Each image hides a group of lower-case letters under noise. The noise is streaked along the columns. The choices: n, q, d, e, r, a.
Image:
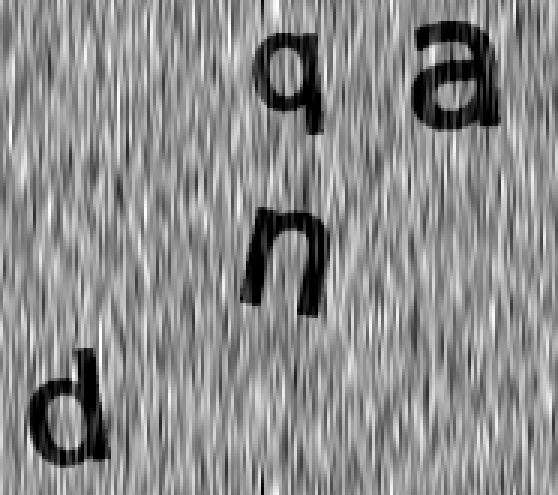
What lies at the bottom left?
d
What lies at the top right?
a
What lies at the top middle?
q
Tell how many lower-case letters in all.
4
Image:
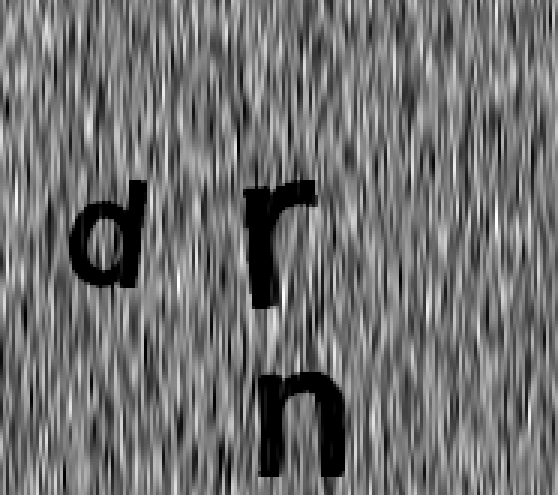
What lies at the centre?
r
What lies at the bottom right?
nothing
